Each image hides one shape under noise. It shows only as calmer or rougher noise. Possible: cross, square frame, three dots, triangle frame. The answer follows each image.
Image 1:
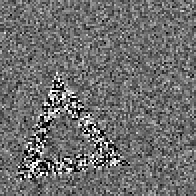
rough triangle frame
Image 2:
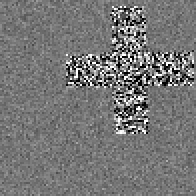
rough cross
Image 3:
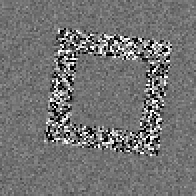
rough square frame
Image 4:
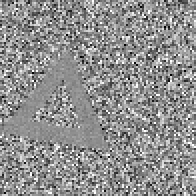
calm triangle frame
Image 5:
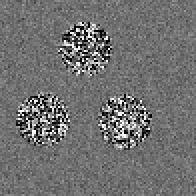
rough three dots
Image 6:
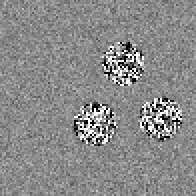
rough three dots
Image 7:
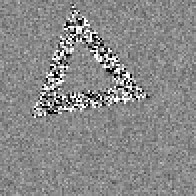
rough triangle frame
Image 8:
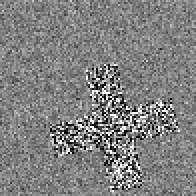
rough cross
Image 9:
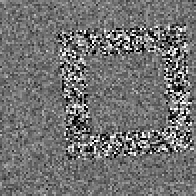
rough square frame
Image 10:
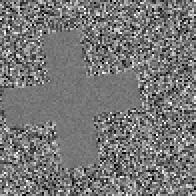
calm cross
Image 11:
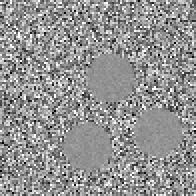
calm three dots
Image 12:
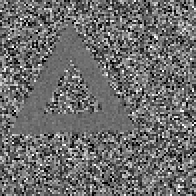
calm triangle frame
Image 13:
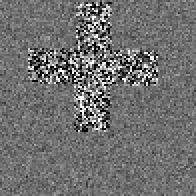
rough cross
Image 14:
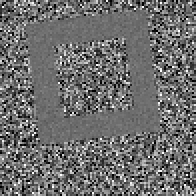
calm square frame
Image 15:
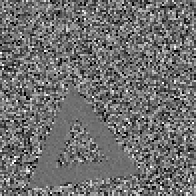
calm triangle frame
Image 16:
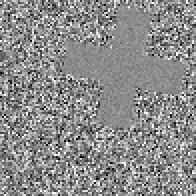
calm cross
